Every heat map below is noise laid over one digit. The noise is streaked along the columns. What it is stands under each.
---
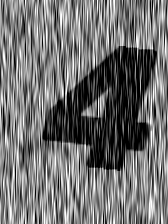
4
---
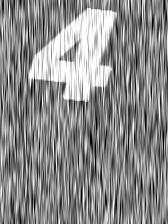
4
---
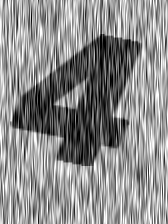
4
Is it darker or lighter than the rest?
darker
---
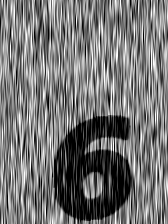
6
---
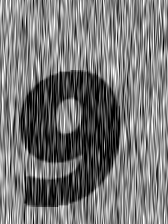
9
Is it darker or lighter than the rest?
darker
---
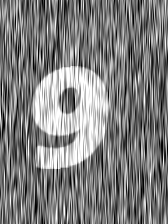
9
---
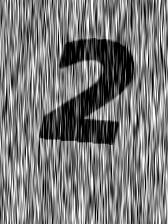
2
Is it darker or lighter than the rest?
darker
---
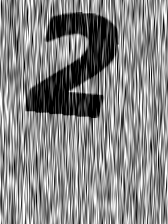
2
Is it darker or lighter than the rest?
darker
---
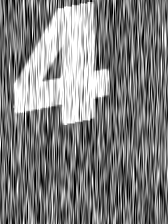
4
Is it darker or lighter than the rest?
lighter
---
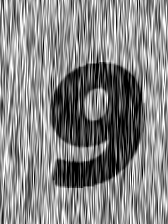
9
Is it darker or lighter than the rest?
darker
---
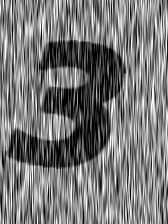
3
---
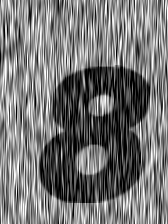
8
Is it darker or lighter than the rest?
darker
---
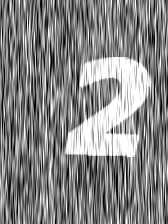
2
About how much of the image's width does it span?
half
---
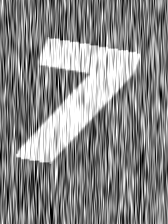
7
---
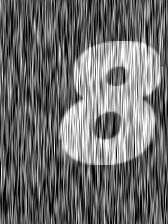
8
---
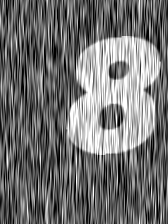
8
